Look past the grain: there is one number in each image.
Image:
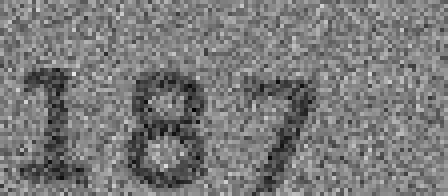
187
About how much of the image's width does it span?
two thirds
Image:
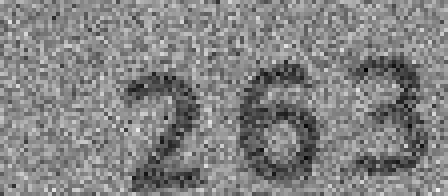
263
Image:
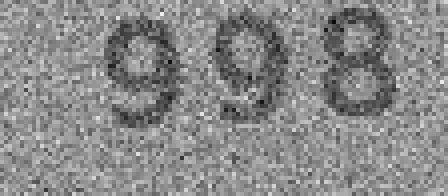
998
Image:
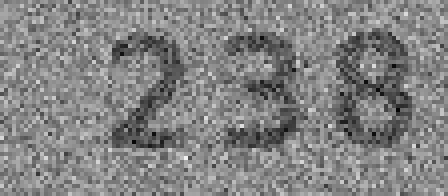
238
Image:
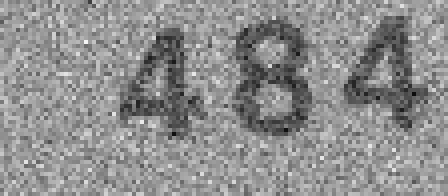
484
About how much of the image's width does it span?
two thirds
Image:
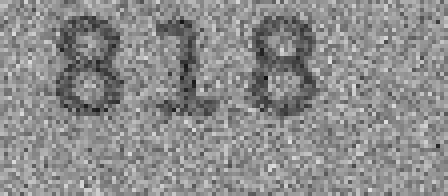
818
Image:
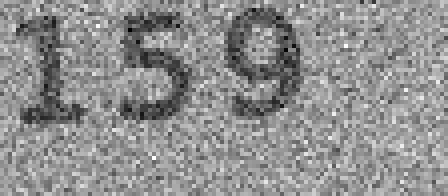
159
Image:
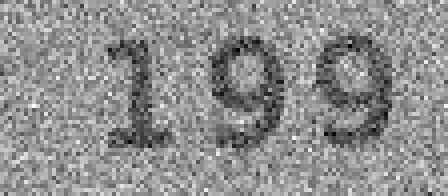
199
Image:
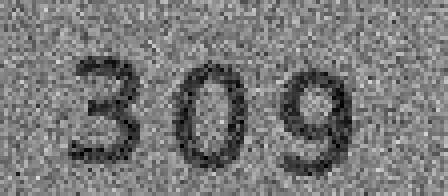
309
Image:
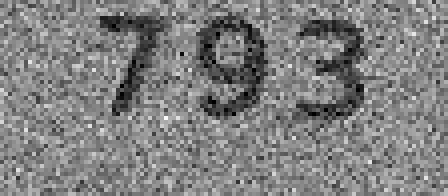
793
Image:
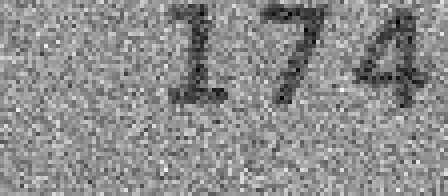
174
